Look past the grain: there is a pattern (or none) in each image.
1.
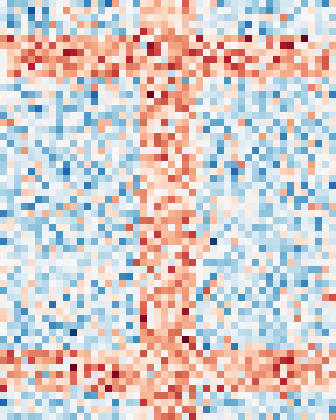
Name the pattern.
bands of rows crossing bands of columns
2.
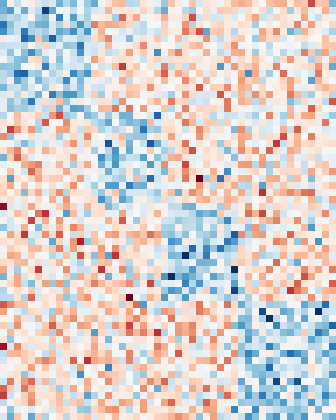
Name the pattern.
blocks along the diagonal
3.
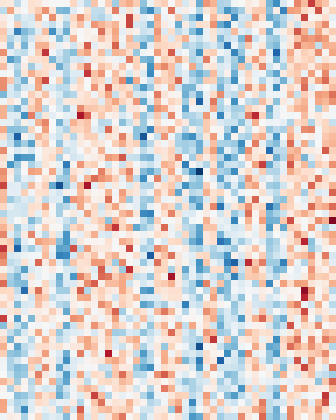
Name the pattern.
bands of columns
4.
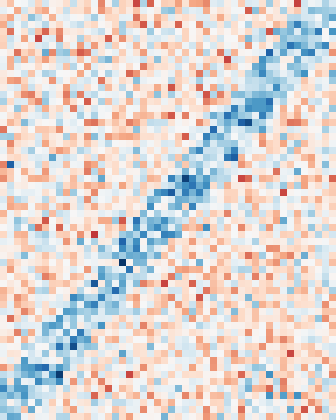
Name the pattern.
a diagonal band
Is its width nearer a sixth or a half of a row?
a sixth
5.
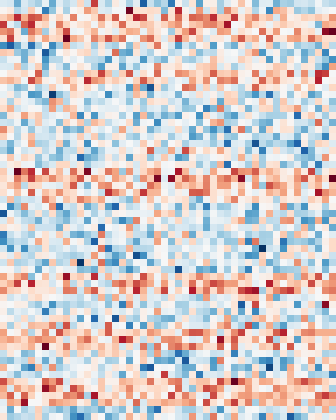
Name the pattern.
bands of rows
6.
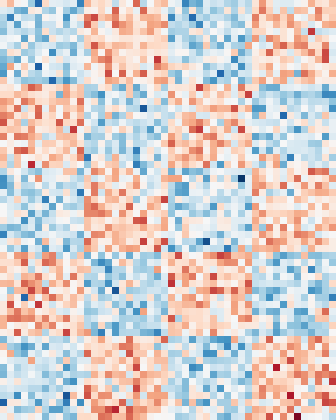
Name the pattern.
a checkerboard
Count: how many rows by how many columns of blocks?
5 by 4
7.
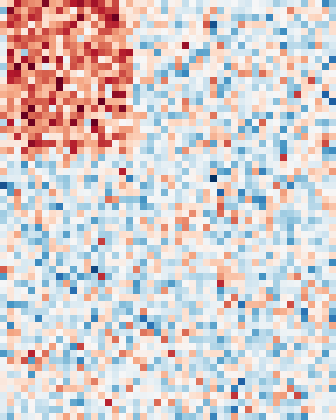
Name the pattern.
one block
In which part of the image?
top left
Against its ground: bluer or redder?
redder
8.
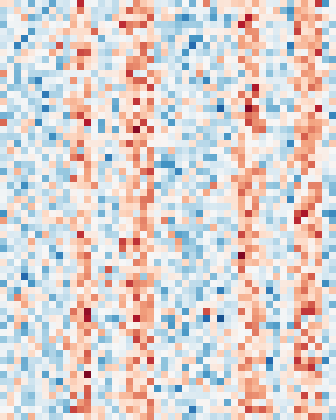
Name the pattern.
bands of columns
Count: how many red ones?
4
